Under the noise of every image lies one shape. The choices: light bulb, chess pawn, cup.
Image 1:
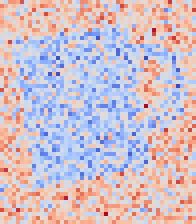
blue cup
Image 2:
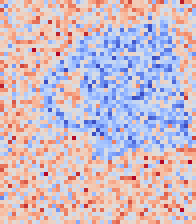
blue cup
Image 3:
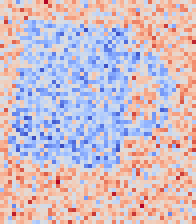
blue cup
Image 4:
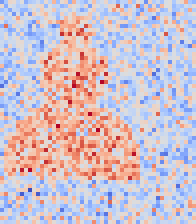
red chess pawn
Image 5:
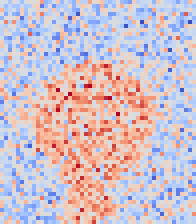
red light bulb
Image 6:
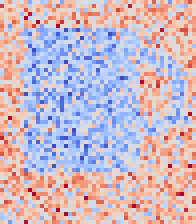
blue cup
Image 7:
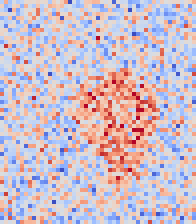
red light bulb
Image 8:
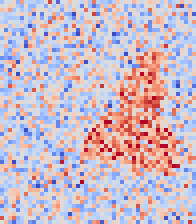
red chess pawn
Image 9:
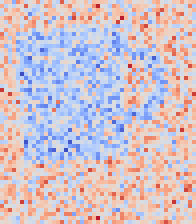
blue cup
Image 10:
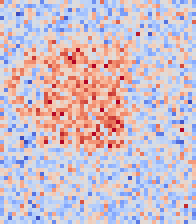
red cup
